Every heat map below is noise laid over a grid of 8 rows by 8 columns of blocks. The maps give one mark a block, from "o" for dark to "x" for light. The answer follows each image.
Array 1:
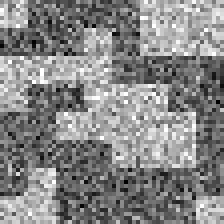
x o o o o x x x
o o o x o x x x
x x x x o o o o
x o o x x x o o
o o x x x x x o
o o o o x x x o
o x o o o o o o
x x o o o o o x
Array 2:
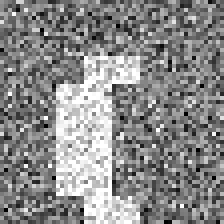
o o o o o o o o
o o o o o o o o
o o o x x o o o
o o x x o o o o
o o x x o o o o
o o x x o o o o
o o x x o o o o
o o o x x o o o
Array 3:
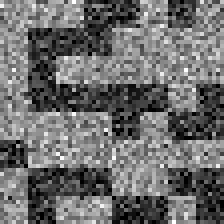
x x x o o x o x
x o o o x x x x
x o x x x x x x
x o o o o o x o
x x x x o x o o
o x x x x x x x
x o o o x x o o
x o x x o o x o
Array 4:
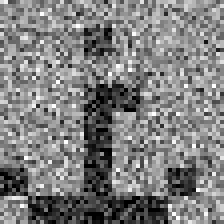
x x x x x x x x
x x x o x x x x
x x x x x x x x
x x x o o x x x
x x x o x x x x
x x x o x x x x
o x x o x x o x
x o o o o o x x
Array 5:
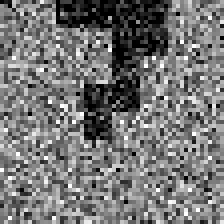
x x o o o o x x
x x x x o o x x
x x x x o x x x
x x x o o x x x
x x x o x x x x
x x x x x x x x
x x x x x x x x
x x x x x x x x
